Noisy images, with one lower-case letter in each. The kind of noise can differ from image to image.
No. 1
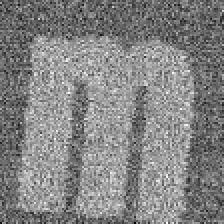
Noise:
low rank plus noise
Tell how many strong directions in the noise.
five to eight
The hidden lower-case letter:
m
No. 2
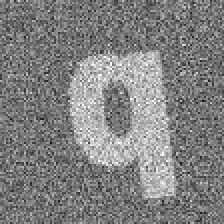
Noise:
low rank plus noise
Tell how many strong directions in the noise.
three or four
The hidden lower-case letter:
q
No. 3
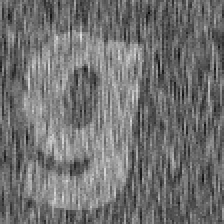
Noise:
streaked along the columns
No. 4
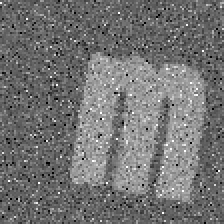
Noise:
heavy tails
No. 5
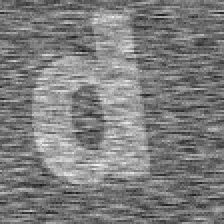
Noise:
streaked along the rows
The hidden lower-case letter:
d
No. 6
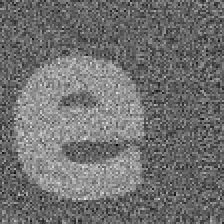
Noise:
low rank plus noise
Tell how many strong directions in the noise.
five to eight
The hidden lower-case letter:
e
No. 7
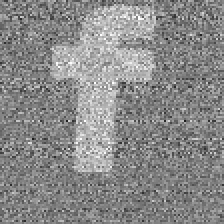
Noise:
rows of uneven size
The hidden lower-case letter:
f
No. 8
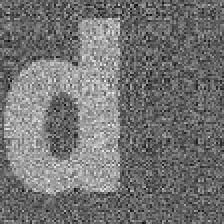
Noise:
low rank plus noise
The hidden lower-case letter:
d
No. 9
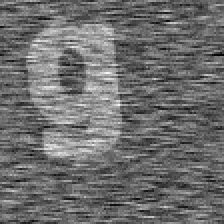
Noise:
streaked along the rows
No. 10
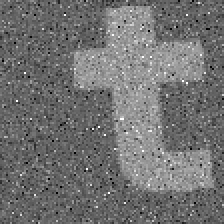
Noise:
heavy tails
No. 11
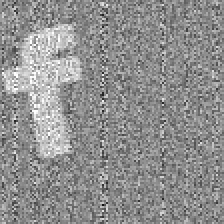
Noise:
columns of uneven size
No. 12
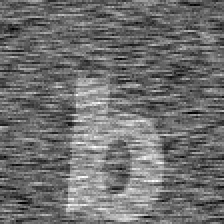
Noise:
streaked along the rows
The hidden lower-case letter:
b
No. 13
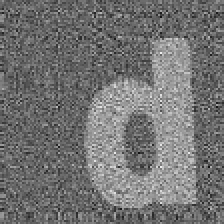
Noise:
low rank plus noise
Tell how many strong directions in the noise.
three or four
